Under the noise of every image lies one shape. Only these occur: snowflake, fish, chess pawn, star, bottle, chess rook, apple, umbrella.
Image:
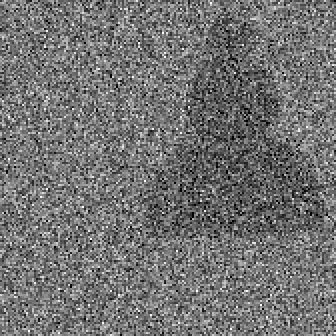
chess pawn
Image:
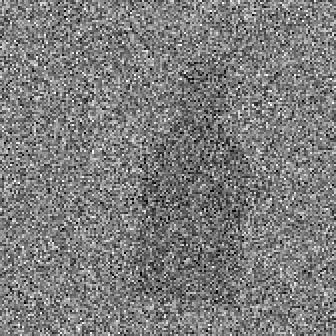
bottle
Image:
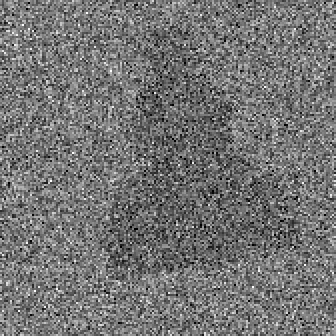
chess pawn
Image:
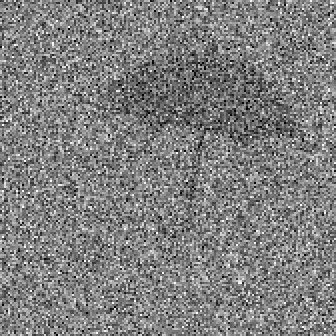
umbrella
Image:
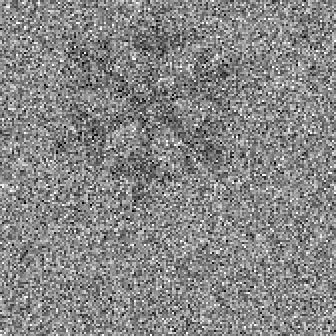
snowflake
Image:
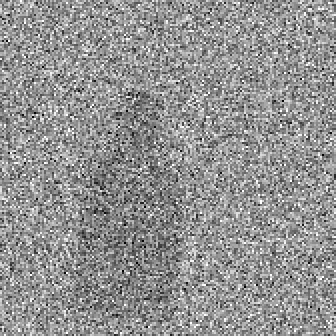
bottle
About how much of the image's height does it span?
two thirds
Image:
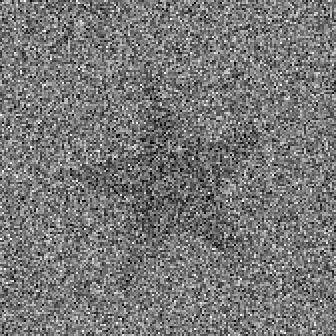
star
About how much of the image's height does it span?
two thirds
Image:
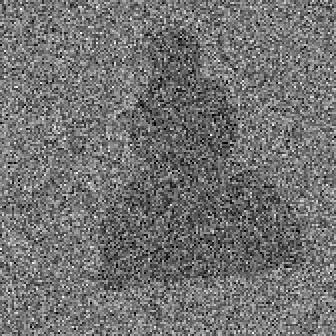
chess pawn
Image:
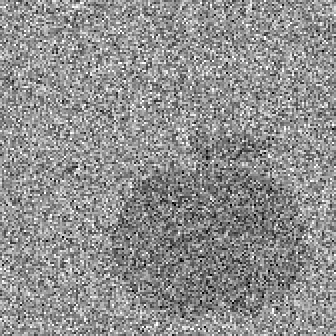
apple
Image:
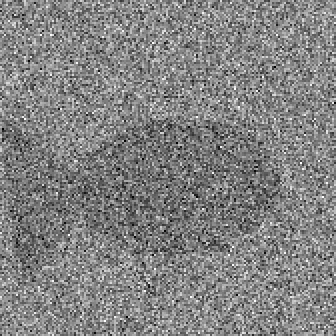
fish
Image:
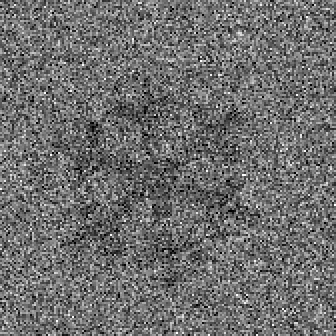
snowflake
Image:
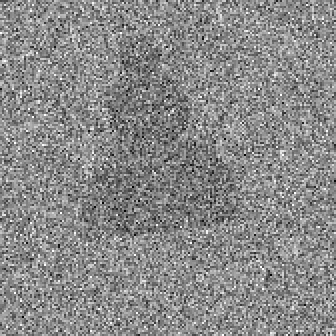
chess pawn
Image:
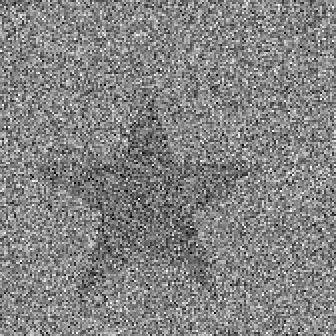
star
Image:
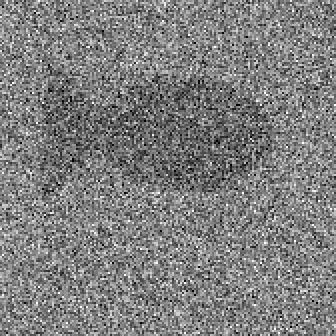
fish
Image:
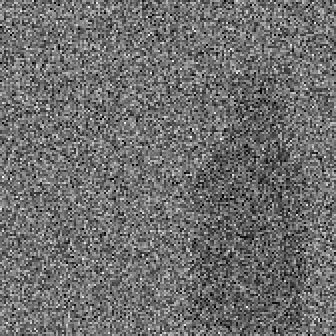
bottle
